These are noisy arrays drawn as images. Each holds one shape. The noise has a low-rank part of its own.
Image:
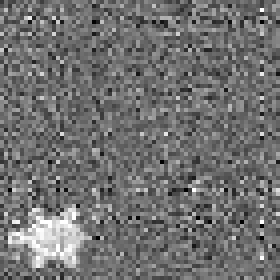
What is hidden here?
light turtle, bottom left
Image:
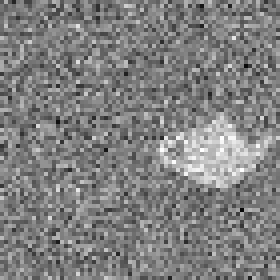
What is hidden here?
light teapot, middle right
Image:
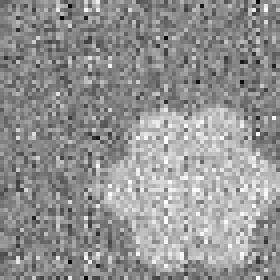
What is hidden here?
light flower
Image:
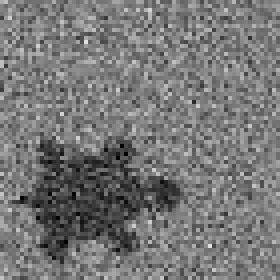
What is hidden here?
dark turtle
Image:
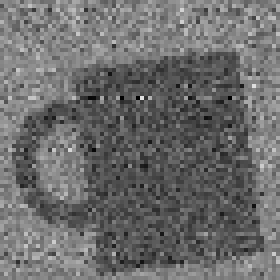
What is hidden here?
dark cup
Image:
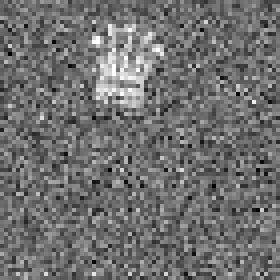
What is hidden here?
light chess queen, top middle
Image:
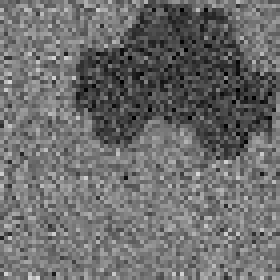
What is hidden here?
dark car
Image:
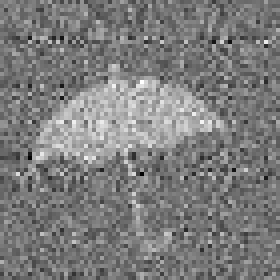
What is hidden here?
light umbrella
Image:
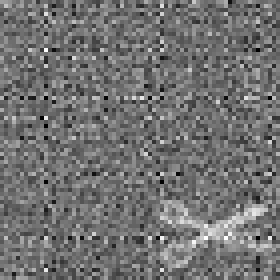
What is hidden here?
light pair of scissors, bottom right
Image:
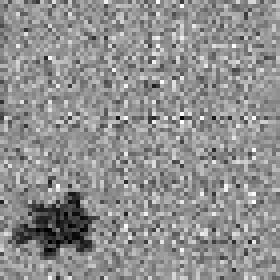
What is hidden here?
dark turtle, bottom left
